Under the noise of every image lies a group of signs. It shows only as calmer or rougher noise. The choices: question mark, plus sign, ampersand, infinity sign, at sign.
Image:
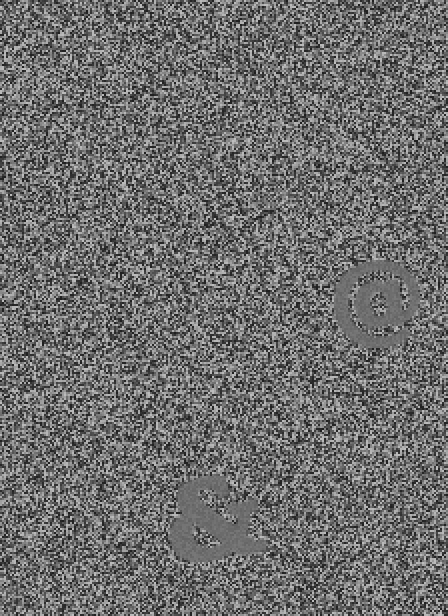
middle right: at sign; bottom middle: ampersand
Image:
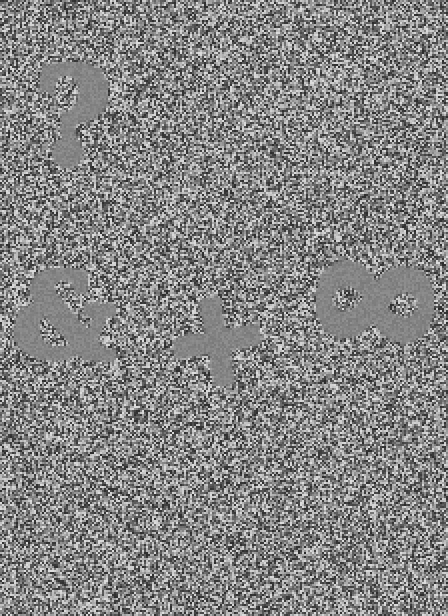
top left: question mark; middle left: ampersand; centre: plus sign; middle right: infinity sign
